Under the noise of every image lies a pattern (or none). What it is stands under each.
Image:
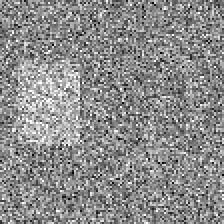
one block
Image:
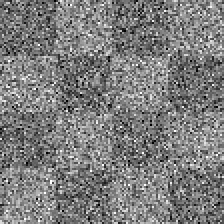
a checkerboard
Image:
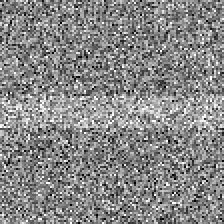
one band of rows
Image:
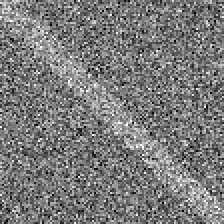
a diagonal band
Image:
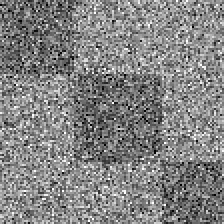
blocks along the diagonal
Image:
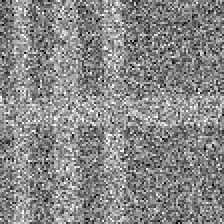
bands of rows crossing bands of columns
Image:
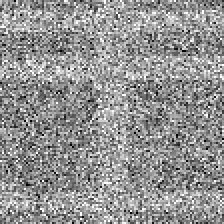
bands of rows crossing bands of columns
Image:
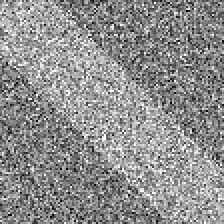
a diagonal band
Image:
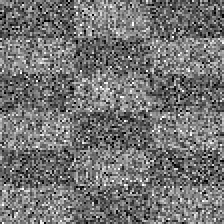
a checkerboard
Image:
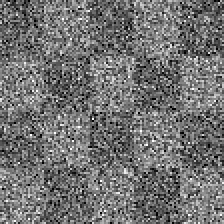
a checkerboard
